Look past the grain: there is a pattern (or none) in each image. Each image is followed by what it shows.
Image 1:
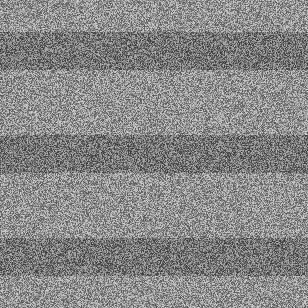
horizontal stripes
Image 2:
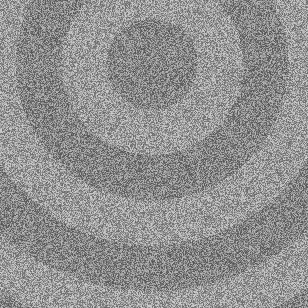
rings round one point
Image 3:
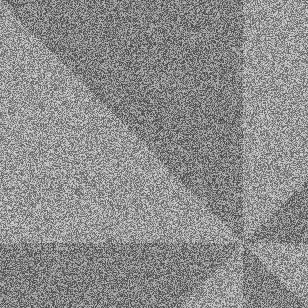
spokes from one point
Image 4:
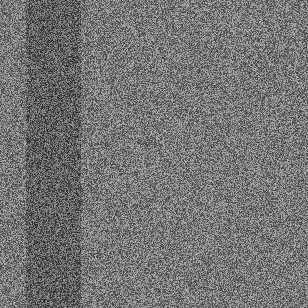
one vertical stripe
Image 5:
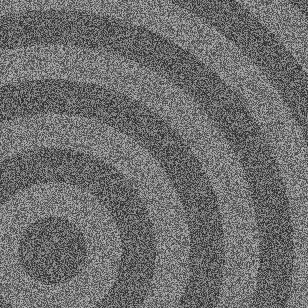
rings round one point
